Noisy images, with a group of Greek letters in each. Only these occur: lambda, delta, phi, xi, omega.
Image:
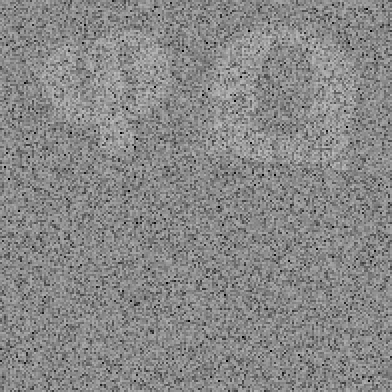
top left: phi; top right: omega
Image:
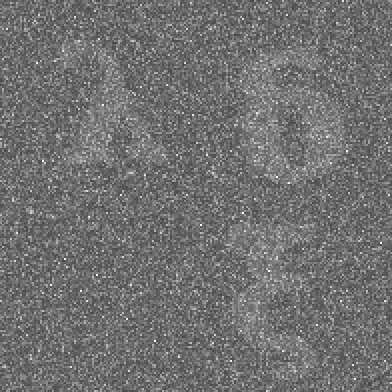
top left: lambda; top right: delta; bottom right: xi
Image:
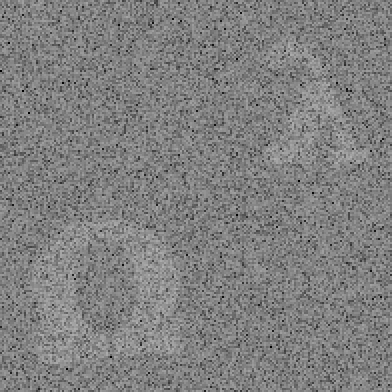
top right: lambda; bottom left: omega
